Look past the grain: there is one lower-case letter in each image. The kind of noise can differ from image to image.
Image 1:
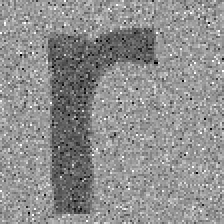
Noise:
heavy tails
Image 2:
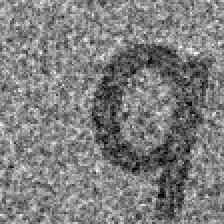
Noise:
blotchy
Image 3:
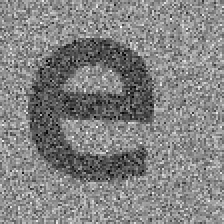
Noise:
independent entries
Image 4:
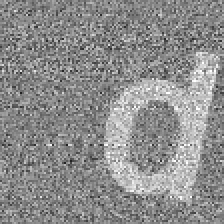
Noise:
rows of uneven size
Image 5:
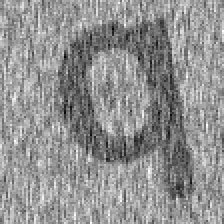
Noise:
streaked along the columns
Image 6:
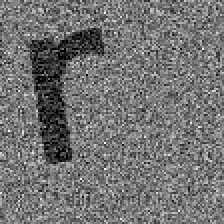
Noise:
low rank plus noise
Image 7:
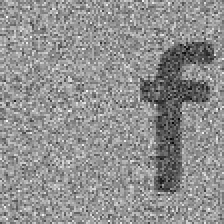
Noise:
low rank plus noise
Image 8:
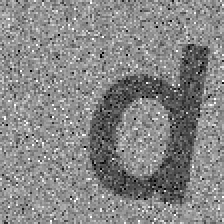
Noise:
heavy tails
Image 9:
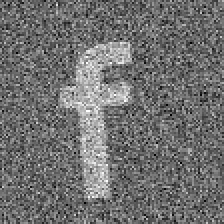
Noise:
low rank plus noise
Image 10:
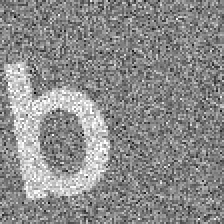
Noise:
independent entries
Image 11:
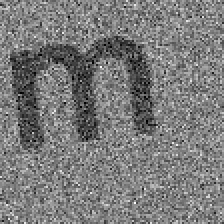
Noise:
independent entries
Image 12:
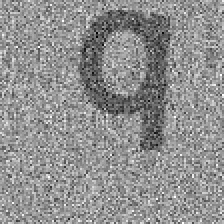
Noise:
low rank plus noise
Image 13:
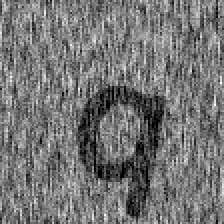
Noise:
streaked along the columns
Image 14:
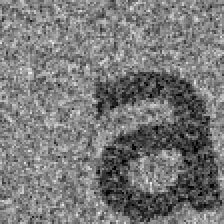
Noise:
blotchy
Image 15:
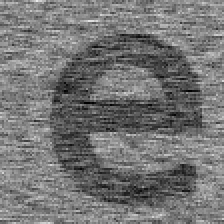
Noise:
streaked along the rows
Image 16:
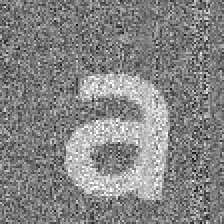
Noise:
columns of uneven size
